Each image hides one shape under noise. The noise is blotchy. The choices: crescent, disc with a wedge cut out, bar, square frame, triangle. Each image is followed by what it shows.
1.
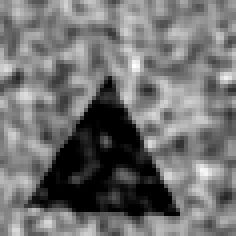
triangle
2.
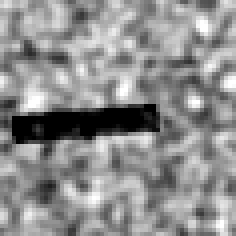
bar
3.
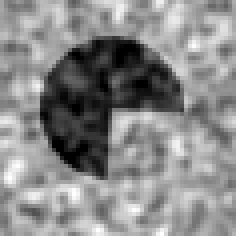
disc with a wedge cut out
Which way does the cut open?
down and right
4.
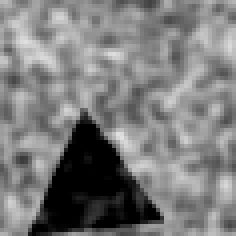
triangle
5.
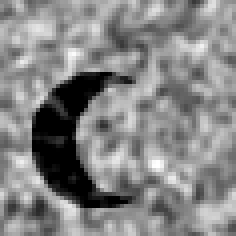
crescent
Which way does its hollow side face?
right
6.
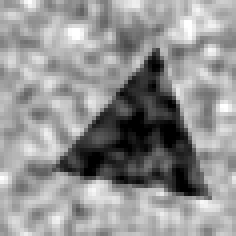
triangle
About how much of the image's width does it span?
two thirds
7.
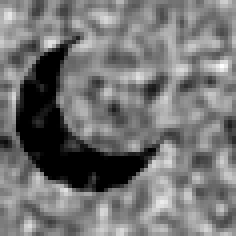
crescent
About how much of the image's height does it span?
two thirds
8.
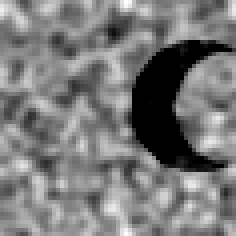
crescent
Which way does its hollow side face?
right
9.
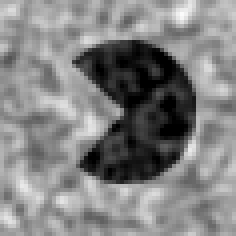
disc with a wedge cut out
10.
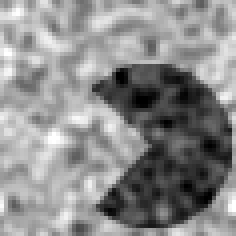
disc with a wedge cut out
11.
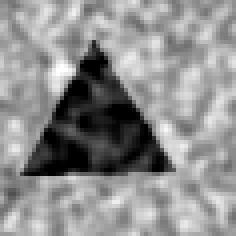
triangle
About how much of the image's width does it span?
two thirds
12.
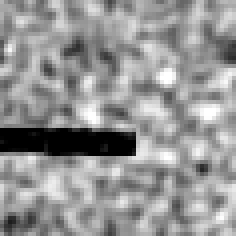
bar
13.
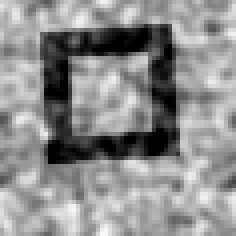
square frame
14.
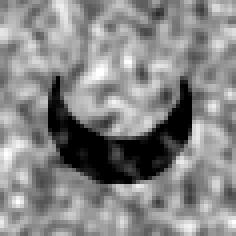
crescent
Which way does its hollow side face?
up
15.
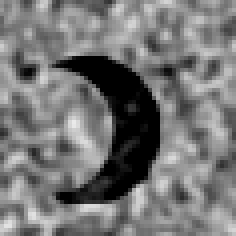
crescent
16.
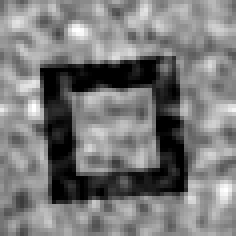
square frame
